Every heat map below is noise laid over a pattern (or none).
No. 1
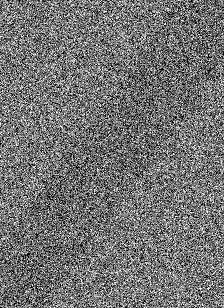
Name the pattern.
a diagonal band
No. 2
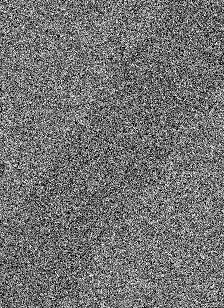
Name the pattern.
a diagonal band
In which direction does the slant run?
bottom left to top right
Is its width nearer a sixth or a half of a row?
a half
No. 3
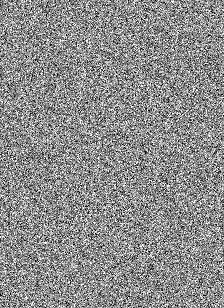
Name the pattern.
only noise
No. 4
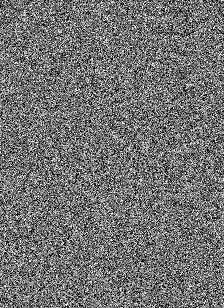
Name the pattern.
only noise
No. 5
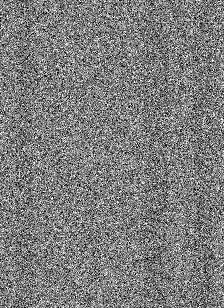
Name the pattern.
bands of columns
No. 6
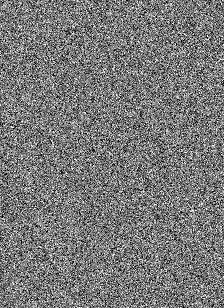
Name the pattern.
only noise
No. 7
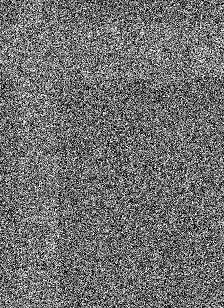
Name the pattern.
bands of rows crossing bands of columns
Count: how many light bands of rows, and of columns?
1 and 1
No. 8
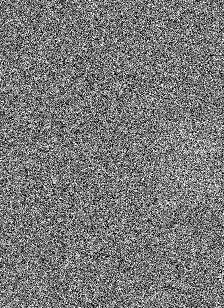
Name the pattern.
one block
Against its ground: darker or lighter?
lighter
